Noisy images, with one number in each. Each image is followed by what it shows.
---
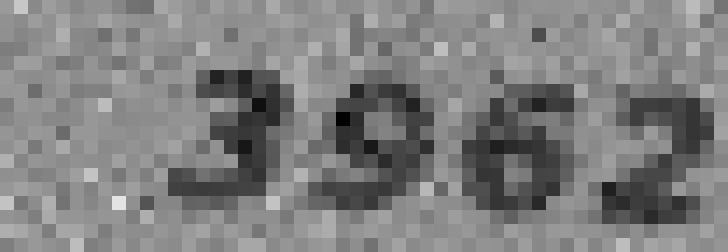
3962
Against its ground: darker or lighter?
darker
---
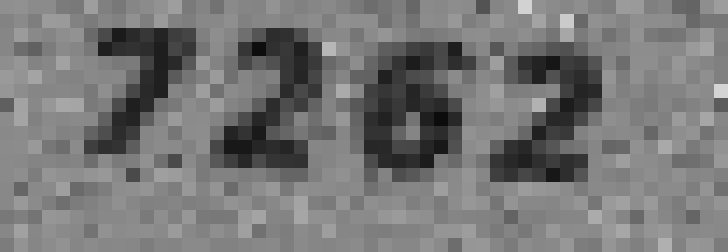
7262
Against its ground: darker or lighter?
darker
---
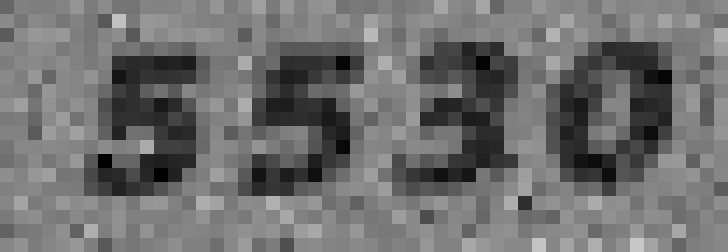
5530
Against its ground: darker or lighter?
darker
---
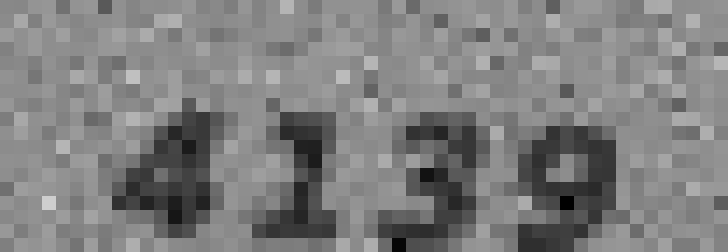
4139
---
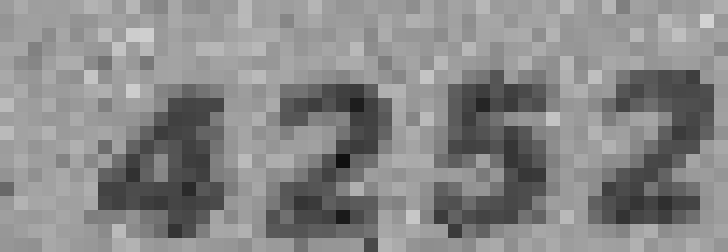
4252
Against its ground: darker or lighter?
darker
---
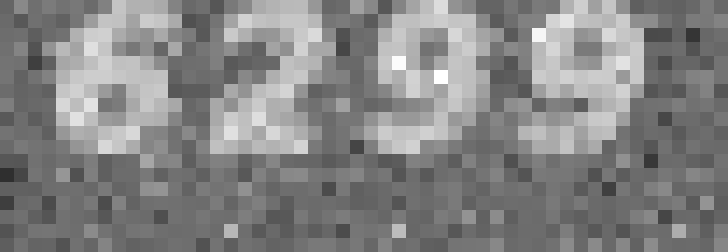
6299
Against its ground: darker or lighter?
lighter
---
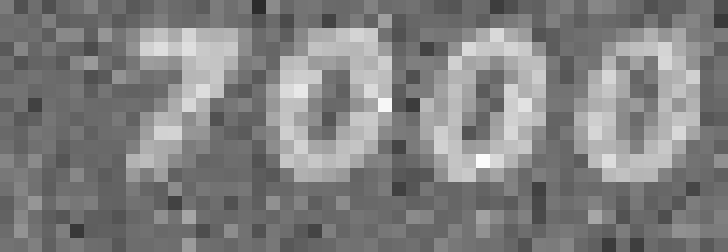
7000
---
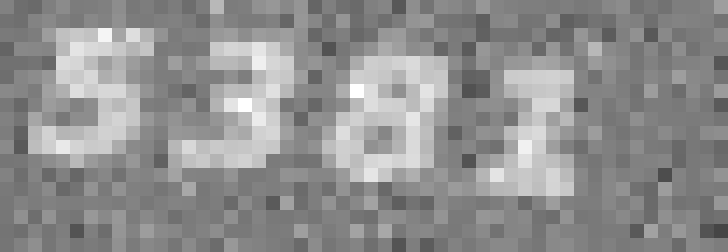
5381
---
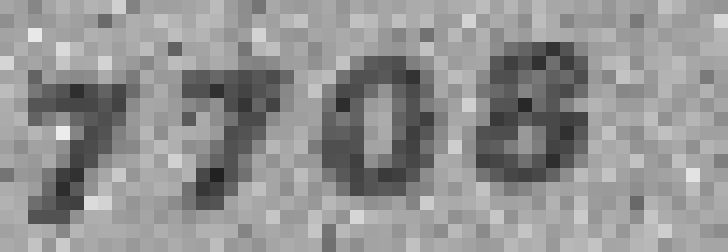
7708
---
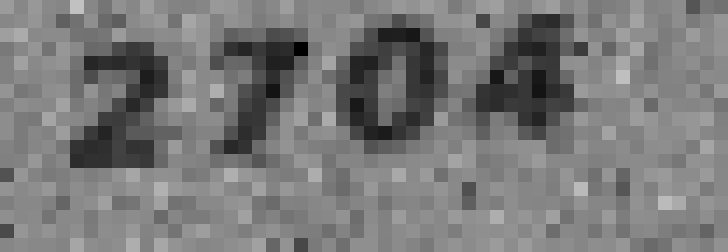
2704
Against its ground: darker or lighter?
darker
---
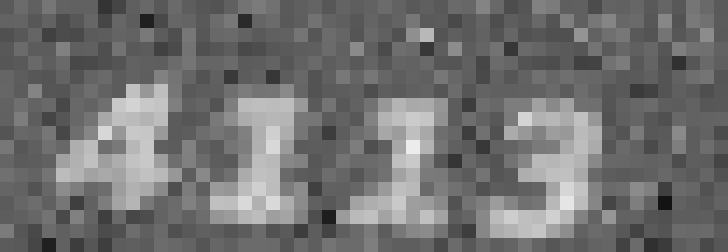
4113
